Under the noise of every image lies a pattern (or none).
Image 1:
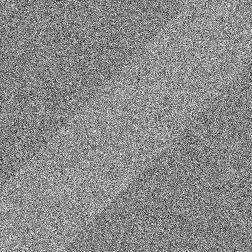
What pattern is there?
a diagonal band
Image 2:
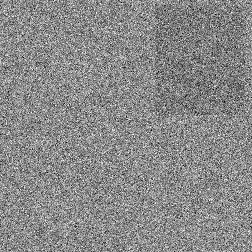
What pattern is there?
one block
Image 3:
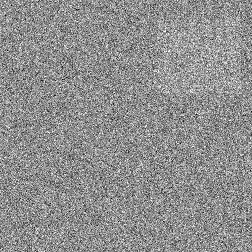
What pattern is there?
one block
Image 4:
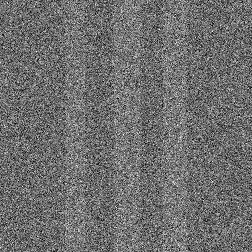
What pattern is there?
bands of columns
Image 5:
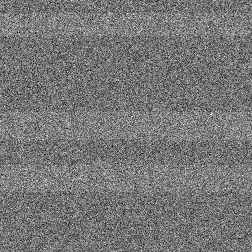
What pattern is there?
bands of rows
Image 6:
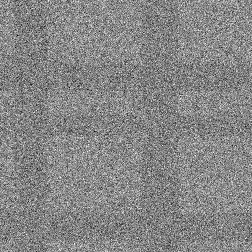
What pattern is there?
bands of rows crossing bands of columns
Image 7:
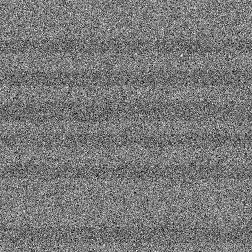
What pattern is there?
bands of rows
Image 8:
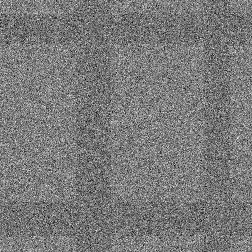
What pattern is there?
bands of rows crossing bands of columns
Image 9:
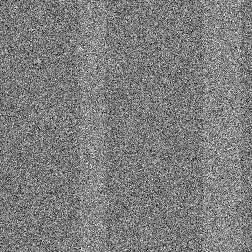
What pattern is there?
bands of columns
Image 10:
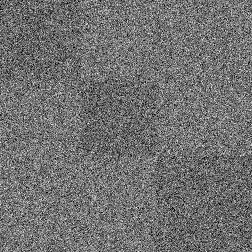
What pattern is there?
blocks along the diagonal
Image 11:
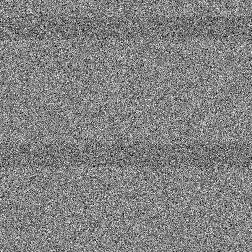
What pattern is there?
bands of rows
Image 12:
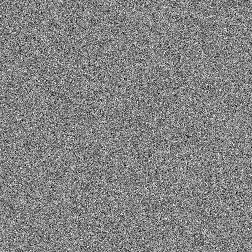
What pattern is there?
only noise
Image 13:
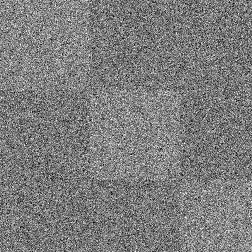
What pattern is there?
blocks along the diagonal
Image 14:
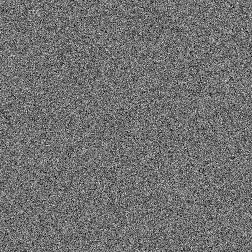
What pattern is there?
only noise
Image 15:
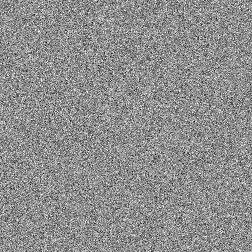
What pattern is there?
only noise
